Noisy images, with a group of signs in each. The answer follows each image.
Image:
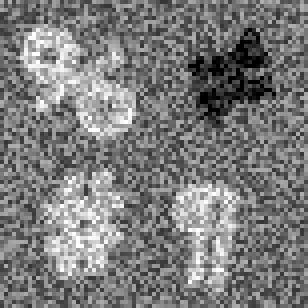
top left: light percent sign; top right: dark not-equal sign; bottom left: light hash sign; bottom right: light pilcrow
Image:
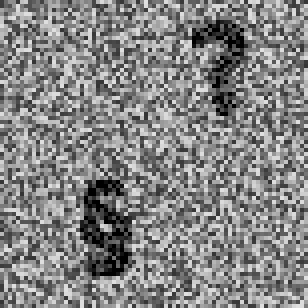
top right: dark question mark; bottom left: dark section sign
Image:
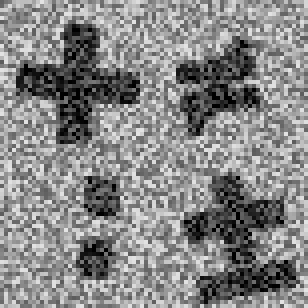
top left: dark plus sign; top right: dark not-equal sign; bottom left: dark colon; bottom right: dark plus-minus sign
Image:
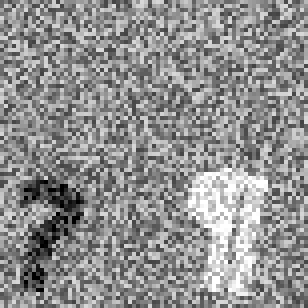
bottom left: dark question mark; bottom right: light pilcrow
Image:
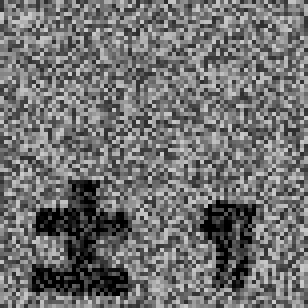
bottom left: dark plus-minus sign; bottom right: dark pilcrow
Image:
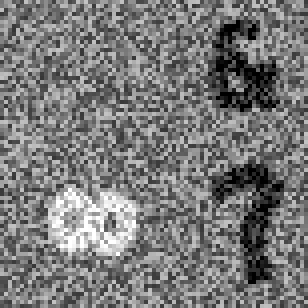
top right: dark ampersand; bottom left: light infinity sign; bottom right: dark question mark
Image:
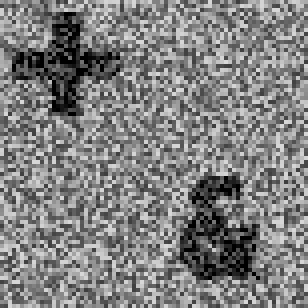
top left: dark plus sign; bottom right: dark ampersand
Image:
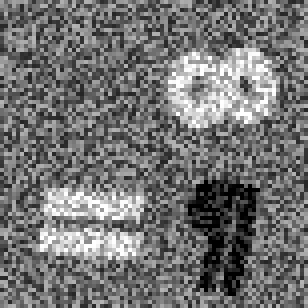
top right: light infinity sign; bottom left: light equals sign; bottom right: dark pilcrow
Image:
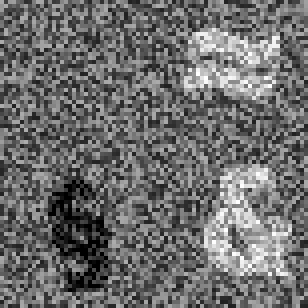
top right: light approximately sign; bottom left: dark section sign; bottom right: light ampersand
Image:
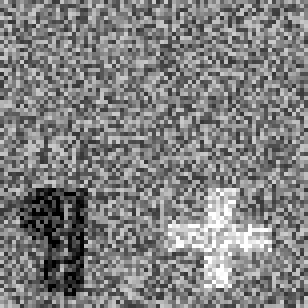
bottom left: dark pilcrow; bottom right: light plus sign
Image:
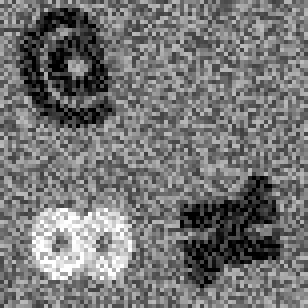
top left: dark at sign; bottom left: light infinity sign; bottom right: dark not-equal sign
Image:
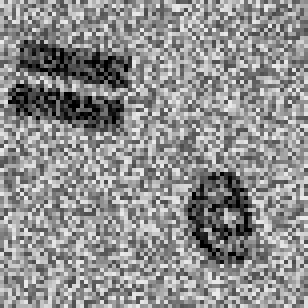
top left: dark equals sign; bottom right: dark at sign
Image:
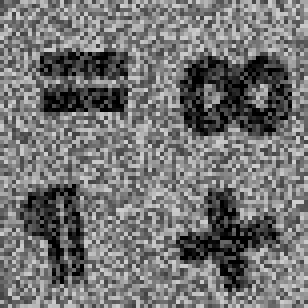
top left: dark equals sign; top right: dark infinity sign; bottom left: dark pilcrow; bottom right: dark plus sign
